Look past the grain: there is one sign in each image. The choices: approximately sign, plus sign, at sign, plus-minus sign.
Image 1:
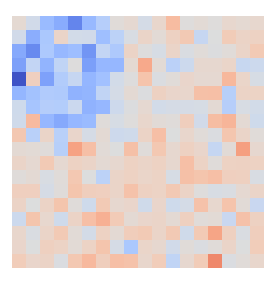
blue at sign, top left
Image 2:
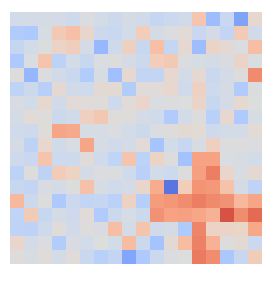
red plus sign, bottom right
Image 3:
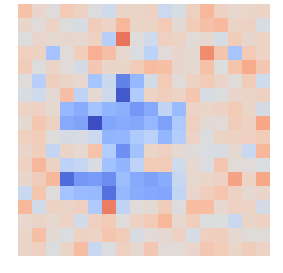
blue plus-minus sign
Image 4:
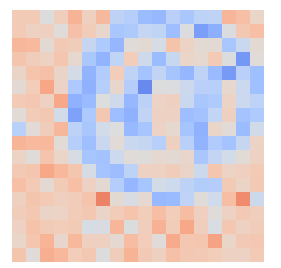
blue at sign
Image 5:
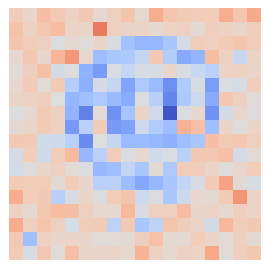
blue at sign
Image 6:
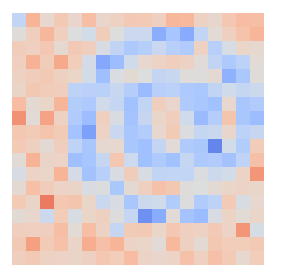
blue at sign
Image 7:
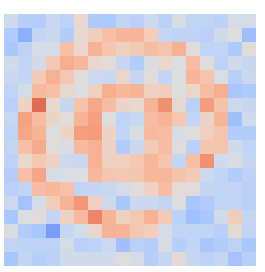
red at sign
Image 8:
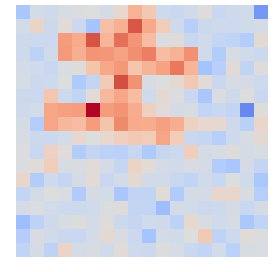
red plus-minus sign
